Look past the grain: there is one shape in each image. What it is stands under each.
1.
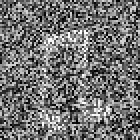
light pair of musical notes
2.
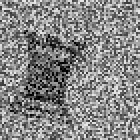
dark chess rook
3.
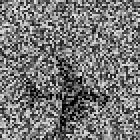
dark airplane
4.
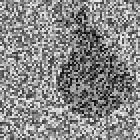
dark pear
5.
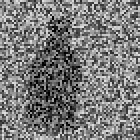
dark bottle
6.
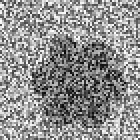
dark flower
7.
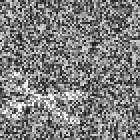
light pair of scissors
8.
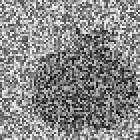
dark apple
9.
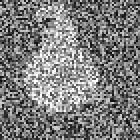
light pear
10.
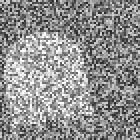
light ghost
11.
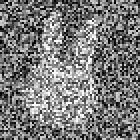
light rabbit's head
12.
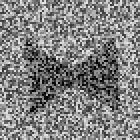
dark bow tie
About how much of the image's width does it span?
two thirds
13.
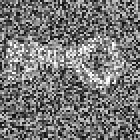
light key
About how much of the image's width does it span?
nearly all
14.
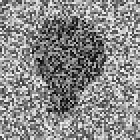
dark light bulb
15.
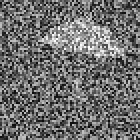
light umbrella
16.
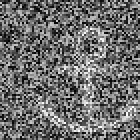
light anchor
